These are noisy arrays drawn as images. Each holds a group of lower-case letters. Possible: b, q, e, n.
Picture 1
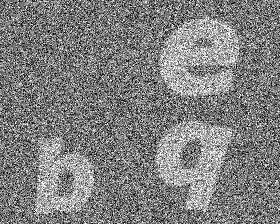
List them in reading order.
top right: e; bottom left: b; bottom right: q
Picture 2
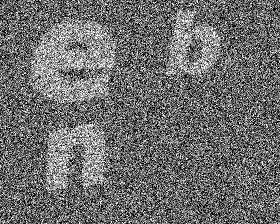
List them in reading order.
top left: e; top right: b; bottom left: n
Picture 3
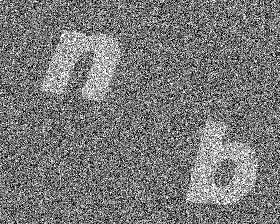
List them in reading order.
top left: n; bottom right: b
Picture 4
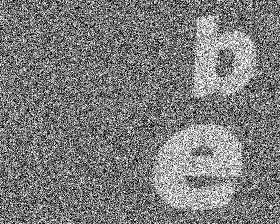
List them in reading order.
top right: b; bottom right: e
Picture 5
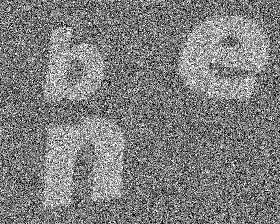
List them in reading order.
top left: b; top right: e; bottom left: n
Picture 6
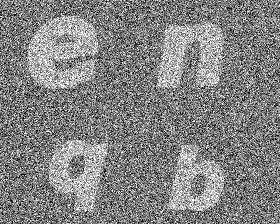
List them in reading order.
top left: e; top right: n; bottom left: q; bottom right: b
